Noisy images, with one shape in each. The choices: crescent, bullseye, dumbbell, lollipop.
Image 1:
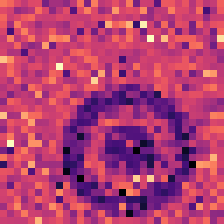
bullseye
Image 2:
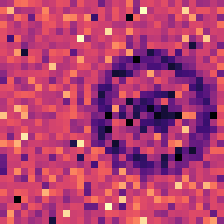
bullseye
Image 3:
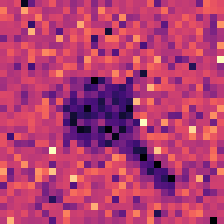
lollipop
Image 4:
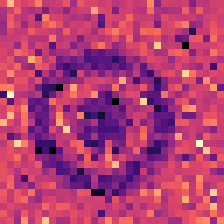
bullseye
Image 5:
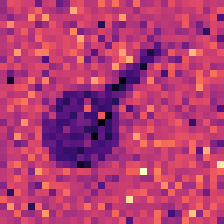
lollipop
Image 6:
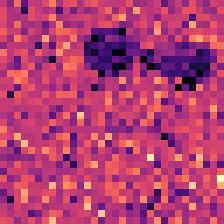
dumbbell
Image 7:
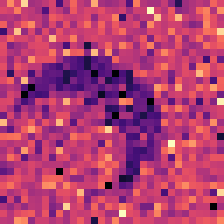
crescent
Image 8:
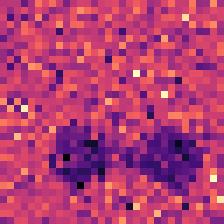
dumbbell
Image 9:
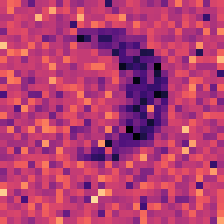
crescent
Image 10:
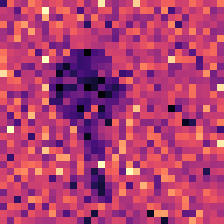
lollipop
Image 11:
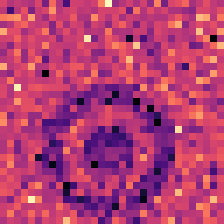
bullseye
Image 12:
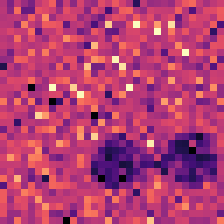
dumbbell
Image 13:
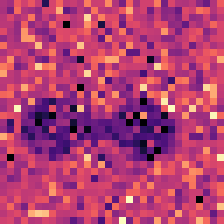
dumbbell
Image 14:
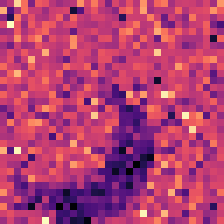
crescent
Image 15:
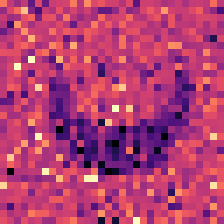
crescent
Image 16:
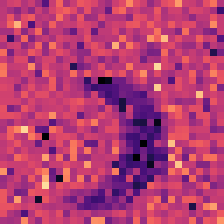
crescent
